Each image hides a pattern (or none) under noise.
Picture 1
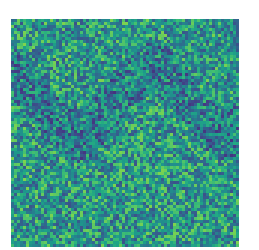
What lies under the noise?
a wavy band
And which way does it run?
left to right
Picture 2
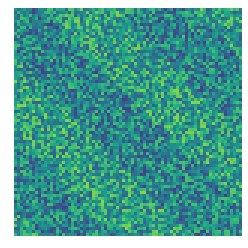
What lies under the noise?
diagonal stripes
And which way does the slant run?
top left to bottom right
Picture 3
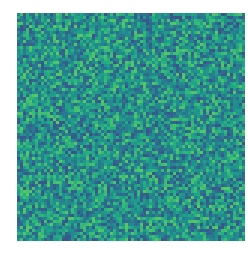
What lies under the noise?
only noise
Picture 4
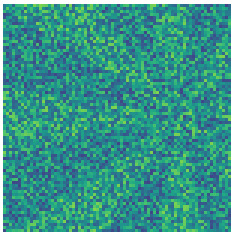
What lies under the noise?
spokes from one point
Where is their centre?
middle right
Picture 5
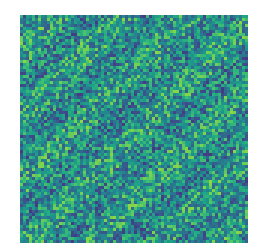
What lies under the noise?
diagonal stripes
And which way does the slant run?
bottom left to top right
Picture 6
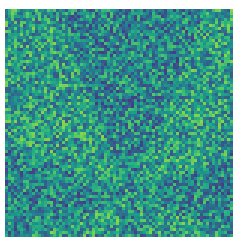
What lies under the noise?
spokes from one point
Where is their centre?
bottom middle
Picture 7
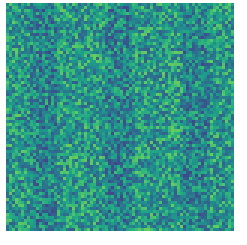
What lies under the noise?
vertical stripes
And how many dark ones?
3
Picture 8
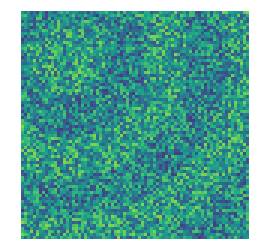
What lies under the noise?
rings round one point
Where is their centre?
top left
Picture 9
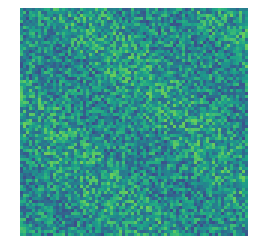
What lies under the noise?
diagonal stripes
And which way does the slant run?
top left to bottom right
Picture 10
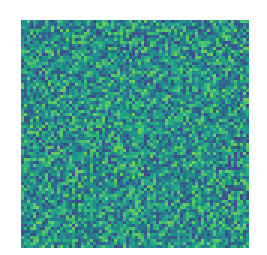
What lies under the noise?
only noise
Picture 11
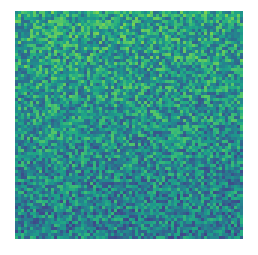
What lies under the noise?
a smooth slope
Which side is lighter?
top
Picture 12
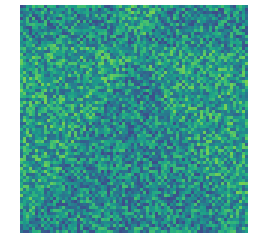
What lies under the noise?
spokes from one point
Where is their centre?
top middle
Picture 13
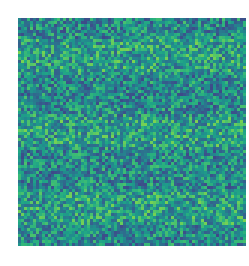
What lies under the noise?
horizontal stripes
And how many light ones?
3
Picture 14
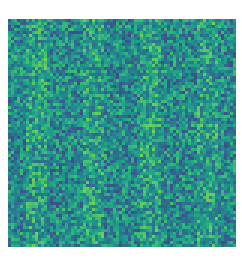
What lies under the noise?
vertical stripes
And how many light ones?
4
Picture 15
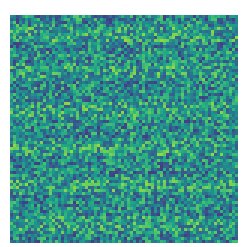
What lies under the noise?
horizontal stripes
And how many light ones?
6
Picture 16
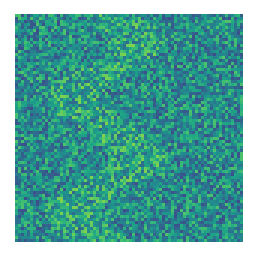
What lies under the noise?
a wavy band
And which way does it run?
top to bottom
